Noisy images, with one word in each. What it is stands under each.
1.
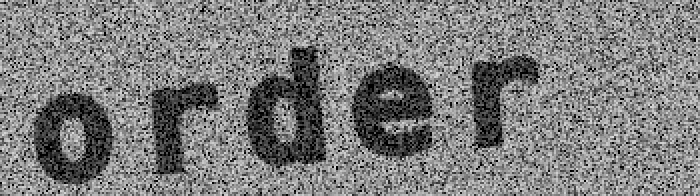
order
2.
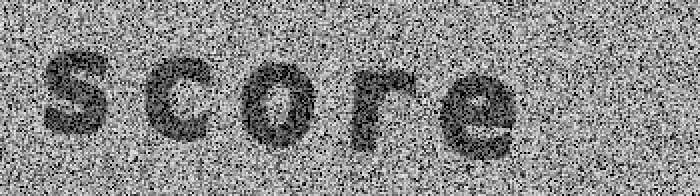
score
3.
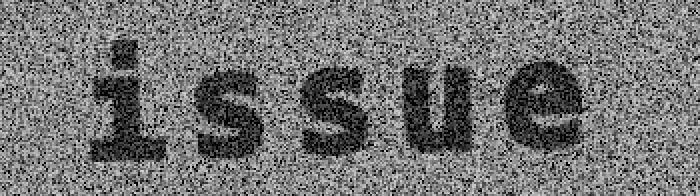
issue
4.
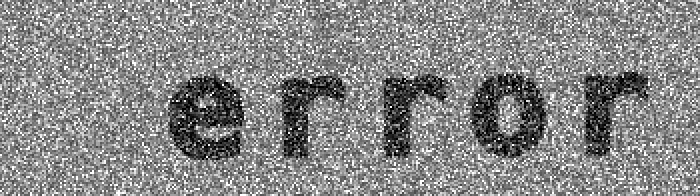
error
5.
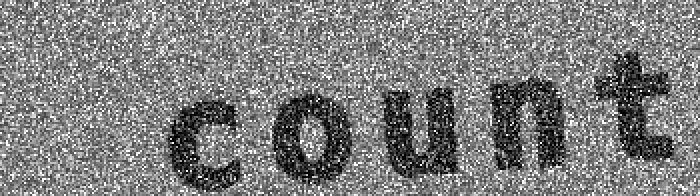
count
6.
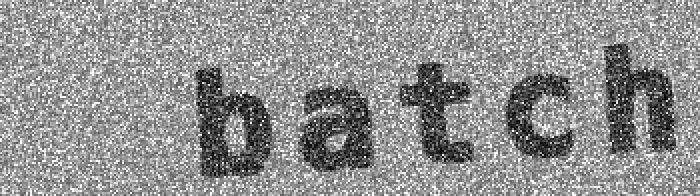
batch
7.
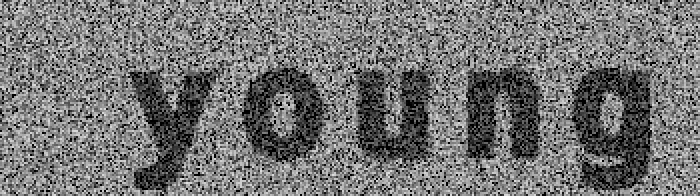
young
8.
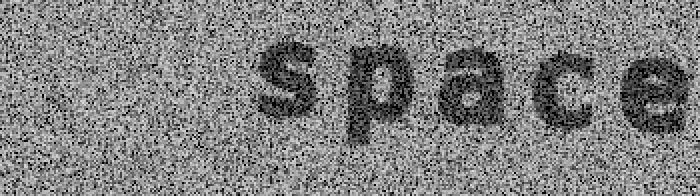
space
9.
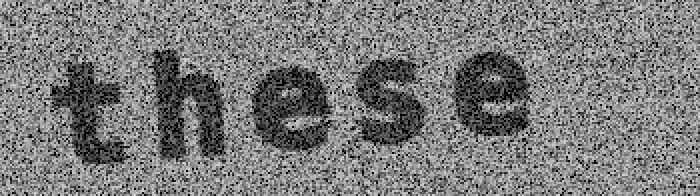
these
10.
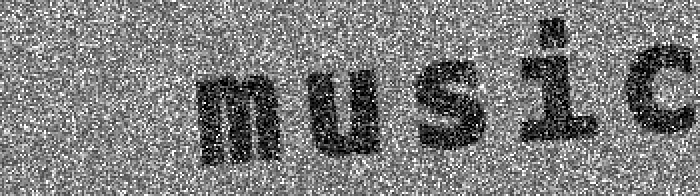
music
